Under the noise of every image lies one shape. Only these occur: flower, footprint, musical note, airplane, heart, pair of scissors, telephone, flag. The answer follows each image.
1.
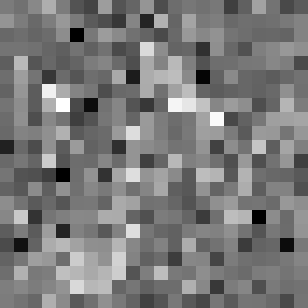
musical note
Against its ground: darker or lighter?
lighter
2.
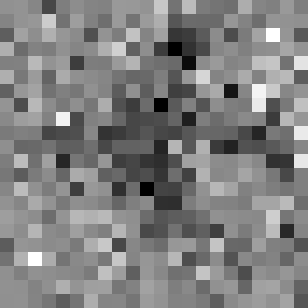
airplane
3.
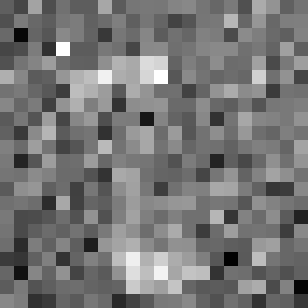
musical note
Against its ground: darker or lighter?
lighter
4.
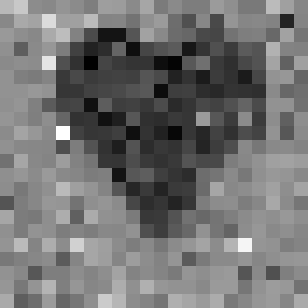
heart
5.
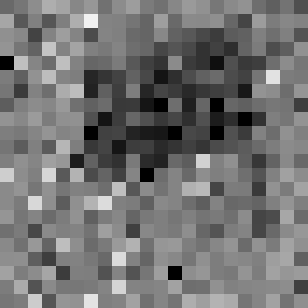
flag
